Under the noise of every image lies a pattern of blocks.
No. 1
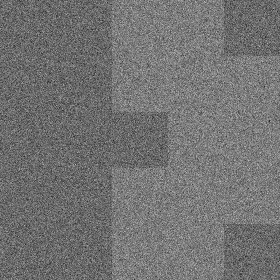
top and bottom mirror each other
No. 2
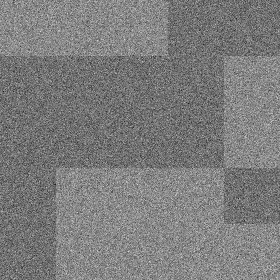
no symmetry
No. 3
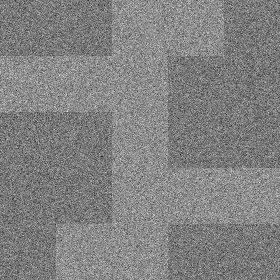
the same after a half turn
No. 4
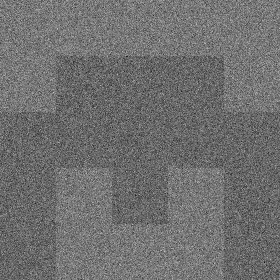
left and right mirror each other
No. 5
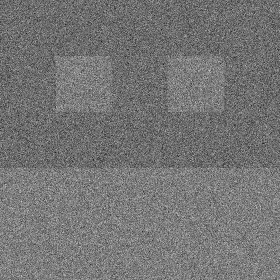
left and right mirror each other
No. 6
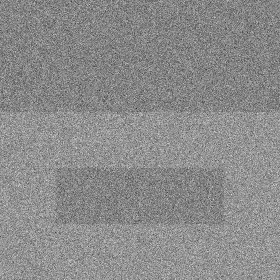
left and right mirror each other
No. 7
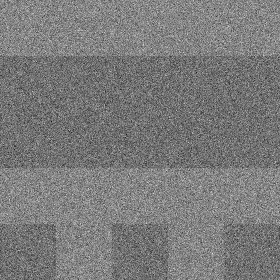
left and right mirror each other
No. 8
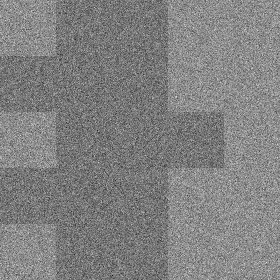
top and bottom mirror each other
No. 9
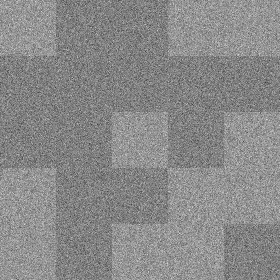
mirrored about the diagonal from the top left
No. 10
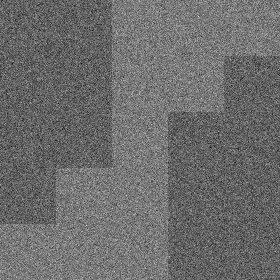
the same after a half turn
